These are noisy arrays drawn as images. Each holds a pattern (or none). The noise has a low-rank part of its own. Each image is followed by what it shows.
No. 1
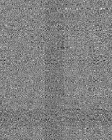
bands of rows crossing bands of columns
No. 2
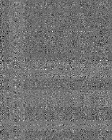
bands of rows crossing bands of columns
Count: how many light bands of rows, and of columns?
3 and 1
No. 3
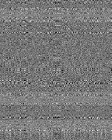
bands of rows
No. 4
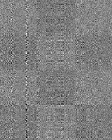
a checkerboard
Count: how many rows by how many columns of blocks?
4 by 3
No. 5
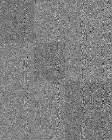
blocks along the diagonal
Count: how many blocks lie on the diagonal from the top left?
3
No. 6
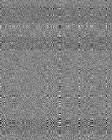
bands of rows
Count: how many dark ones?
3
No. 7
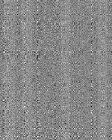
bands of columns
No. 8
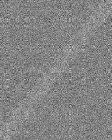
a diagonal band
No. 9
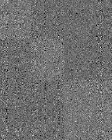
blocks along the diagonal
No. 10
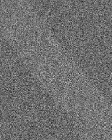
a diagonal band
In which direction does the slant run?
top left to bottom right
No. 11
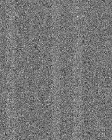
bands of columns
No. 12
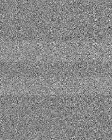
bands of rows
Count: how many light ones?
2
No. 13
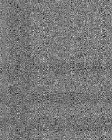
bands of rows crossing bands of columns
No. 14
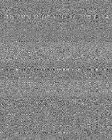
bands of rows
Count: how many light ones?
2
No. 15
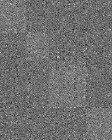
blocks along the diagonal
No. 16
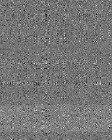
one band of rows
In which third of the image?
bottom
